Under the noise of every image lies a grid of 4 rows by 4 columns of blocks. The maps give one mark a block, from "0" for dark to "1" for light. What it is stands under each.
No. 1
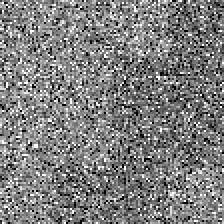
1 1 1 0
1 1 0 0
1 1 0 0
1 0 0 1
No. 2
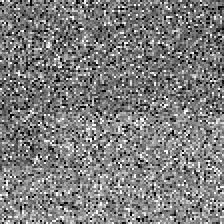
0 0 0 0
0 0 0 0
0 1 1 1
1 1 1 1
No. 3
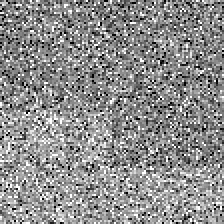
0 0 0 0
0 0 0 0
1 1 0 0
1 1 1 1
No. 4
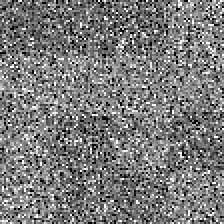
0 0 0 1
1 1 1 1
1 0 1 0
1 0 0 1
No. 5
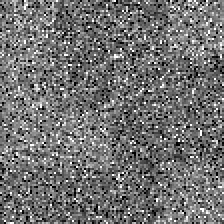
1 0 0 1
1 0 0 0
1 1 0 0
0 0 0 1
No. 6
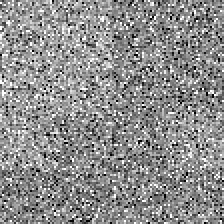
1 1 0 0
1 1 0 0
1 0 0 1
0 0 0 0
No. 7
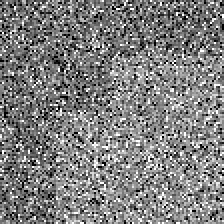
0 0 0 0
0 0 1 1
0 1 1 1
0 1 1 1
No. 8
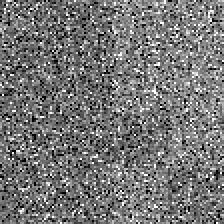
0 0 1 1
0 0 1 1
0 0 0 1
0 0 1 0
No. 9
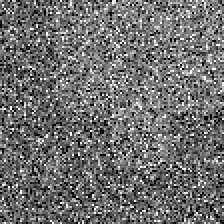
0 1 1 1
0 1 1 1
0 0 1 0
0 0 0 0
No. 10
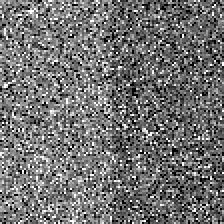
1 1 0 0
1 1 0 0
1 1 0 0
1 1 0 0
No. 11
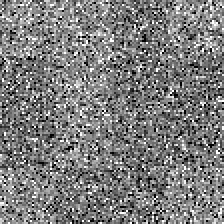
1 1 0 1
0 1 0 0
0 1 0 0
1 0 0 1
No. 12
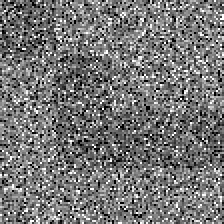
0 1 1 1
1 0 1 1
1 0 0 0
1 1 1 1
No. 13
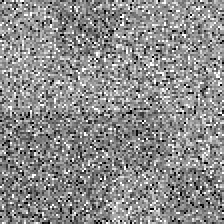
1 0 1 1
1 1 1 1
0 0 0 1
0 0 1 0
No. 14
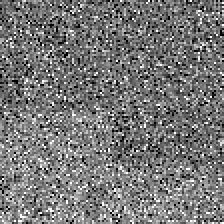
0 0 0 0
0 0 0 0
1 1 0 0
1 1 1 1
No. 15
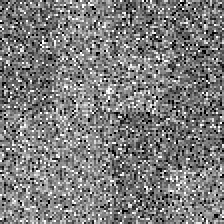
0 1 0 0
0 1 1 0
1 1 0 0
1 1 0 1
